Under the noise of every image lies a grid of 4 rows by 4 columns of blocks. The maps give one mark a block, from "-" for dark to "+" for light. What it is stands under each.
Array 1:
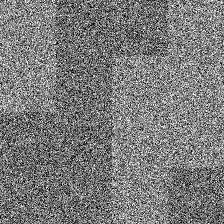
+--+
+-++
--++
--+-
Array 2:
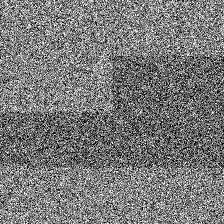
++++
++--
----
++++
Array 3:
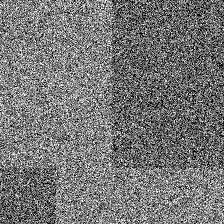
++--
++--
++--
-+++
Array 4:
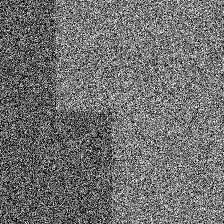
-+++
-+++
--++
--++
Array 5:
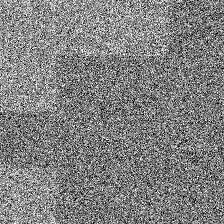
+++-
+---
----
+---
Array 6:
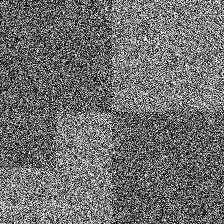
--++
--++
-+--
++--
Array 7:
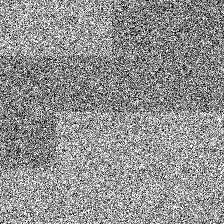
++--
----
-+++
++++
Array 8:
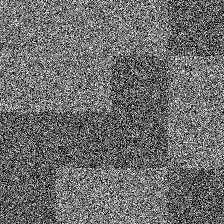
+++-
++-+
---+
-++-
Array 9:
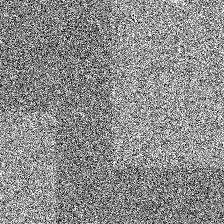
--++
--++
+-++
+---
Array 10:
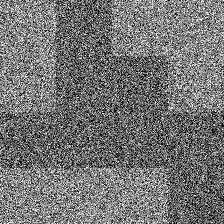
+-++
+--+
----
+++-
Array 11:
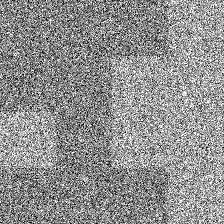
---+
--++
+-++
---+
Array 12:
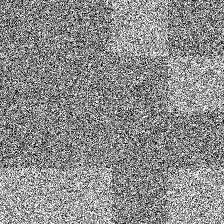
--+-
---+
----
++-+
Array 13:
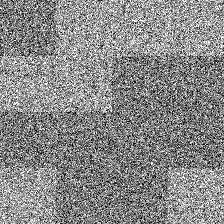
-+++
++--
----
+--+
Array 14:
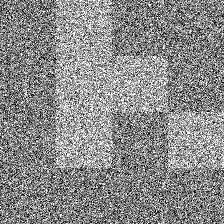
-+--
-++-
-+-+
----
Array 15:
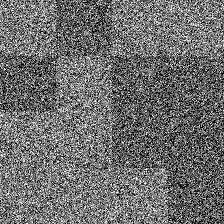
+-++
-+--
++--
+++-
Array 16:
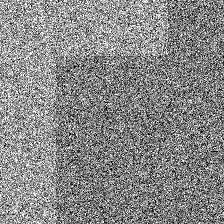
+++-
+---
+---
+---
